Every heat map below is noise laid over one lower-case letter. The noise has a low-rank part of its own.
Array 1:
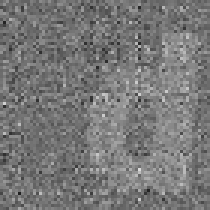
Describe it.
light d
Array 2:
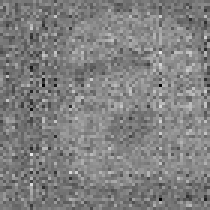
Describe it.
light a
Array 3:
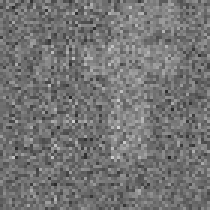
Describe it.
light f
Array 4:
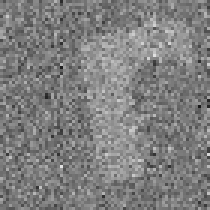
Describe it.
light r
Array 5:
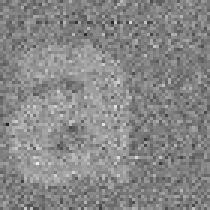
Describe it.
light a
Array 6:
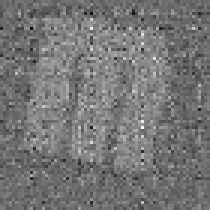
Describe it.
light m
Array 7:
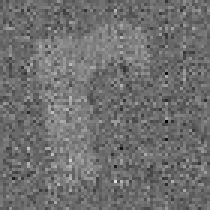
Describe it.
light r
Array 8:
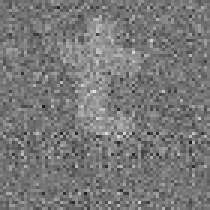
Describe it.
light t
